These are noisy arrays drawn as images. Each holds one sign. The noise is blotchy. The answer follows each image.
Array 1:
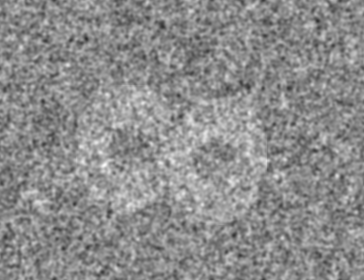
infinity sign
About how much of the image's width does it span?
half
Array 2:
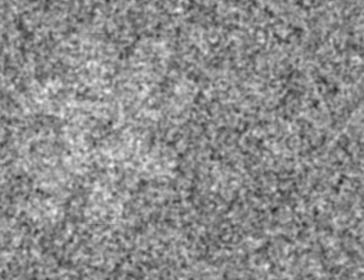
hash sign
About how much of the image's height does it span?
two thirds
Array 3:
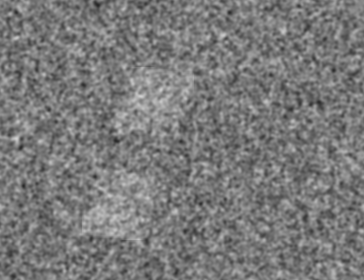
colon
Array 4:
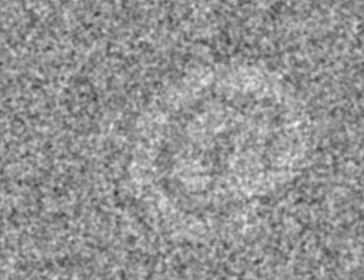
at sign
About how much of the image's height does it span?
two thirds
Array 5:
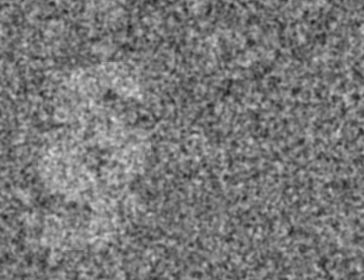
section sign
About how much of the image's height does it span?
two thirds
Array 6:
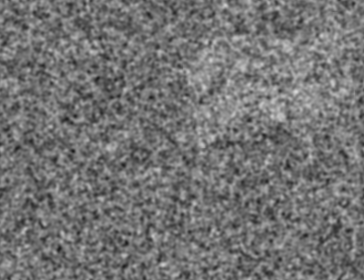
approximately sign
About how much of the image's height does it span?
half
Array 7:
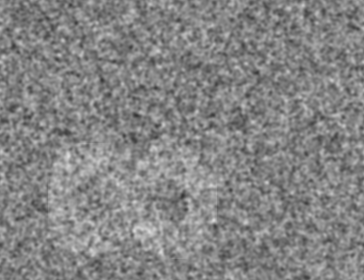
infinity sign
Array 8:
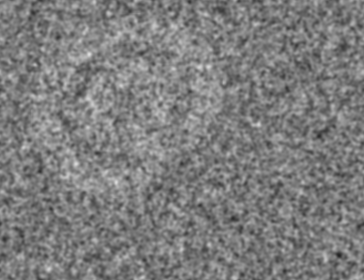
at sign
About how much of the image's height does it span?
two thirds
